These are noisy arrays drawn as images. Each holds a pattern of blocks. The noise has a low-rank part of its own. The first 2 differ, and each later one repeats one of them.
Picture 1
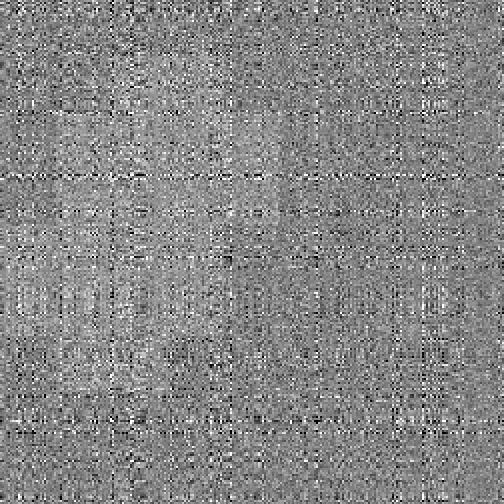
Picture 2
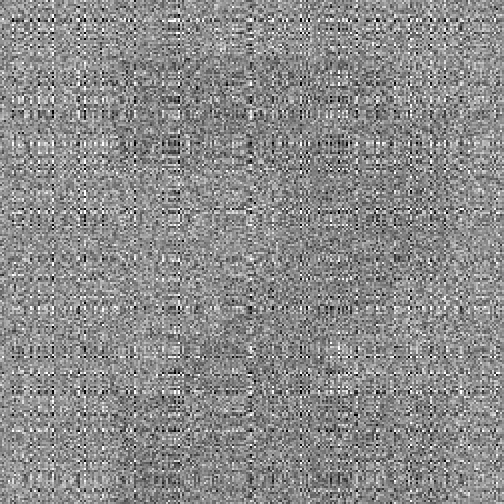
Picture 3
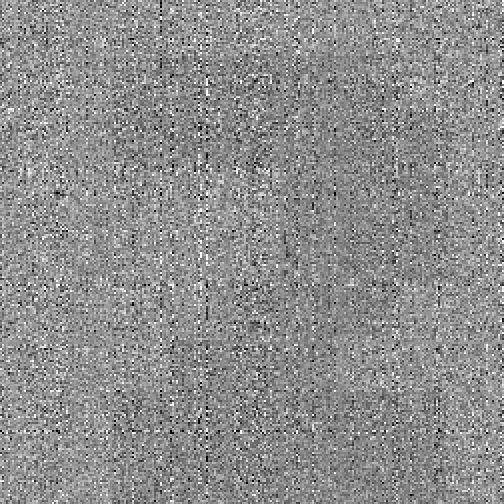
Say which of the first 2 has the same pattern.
2
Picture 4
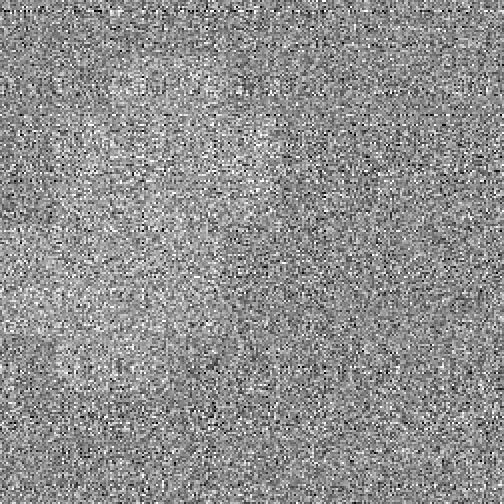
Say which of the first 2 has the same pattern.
1
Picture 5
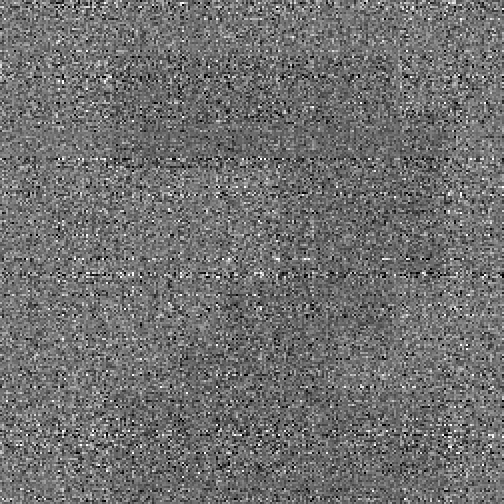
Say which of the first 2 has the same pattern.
2
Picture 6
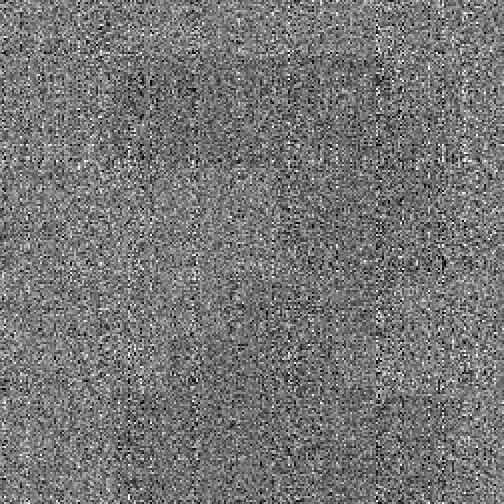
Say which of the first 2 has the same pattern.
2
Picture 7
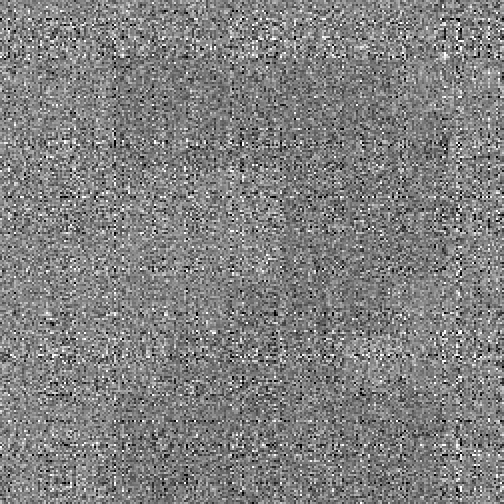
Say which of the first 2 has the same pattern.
2
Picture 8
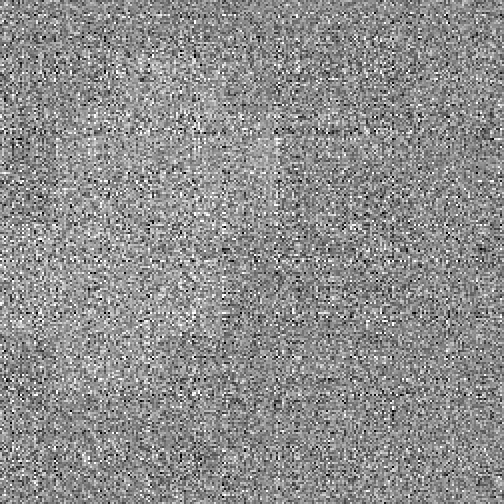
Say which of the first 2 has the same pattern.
1
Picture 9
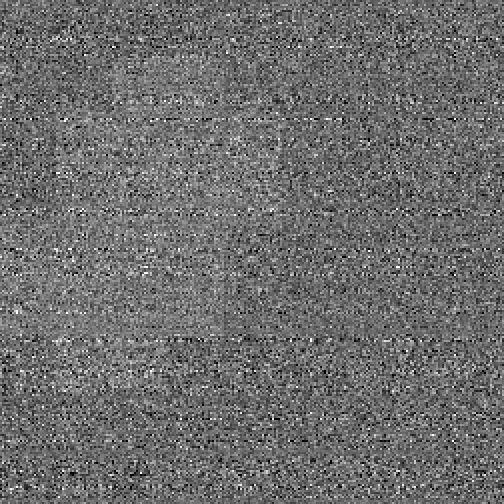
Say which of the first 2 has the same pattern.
1
